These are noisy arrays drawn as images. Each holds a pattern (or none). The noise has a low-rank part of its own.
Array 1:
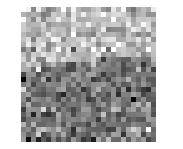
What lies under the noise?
a sharp edge
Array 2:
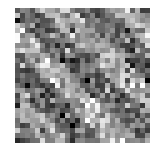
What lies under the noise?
diagonal stripes
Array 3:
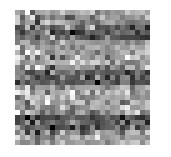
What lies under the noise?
horizontal stripes
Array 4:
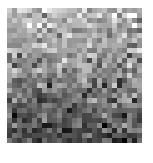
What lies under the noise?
a smooth slope
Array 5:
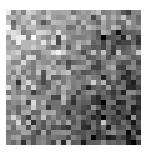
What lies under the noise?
a smooth slope
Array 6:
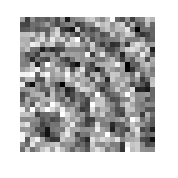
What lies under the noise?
rings round one point
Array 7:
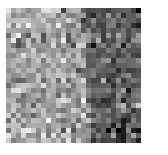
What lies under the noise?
a sharp edge
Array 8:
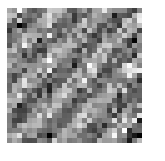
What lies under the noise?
diagonal stripes
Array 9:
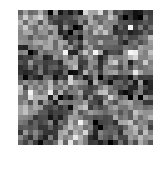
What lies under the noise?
spokes from one point
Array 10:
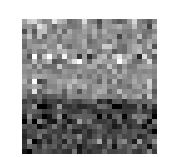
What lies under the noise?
a sharp edge
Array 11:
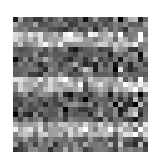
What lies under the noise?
horizontal stripes
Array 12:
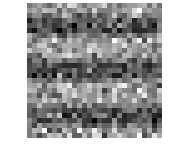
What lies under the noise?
horizontal stripes
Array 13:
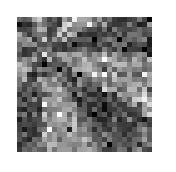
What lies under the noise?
spokes from one point
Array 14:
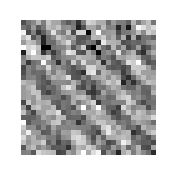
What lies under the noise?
diagonal stripes
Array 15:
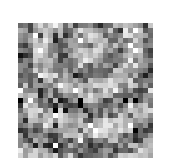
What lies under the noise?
rings round one point
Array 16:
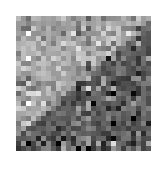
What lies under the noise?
a sharp edge
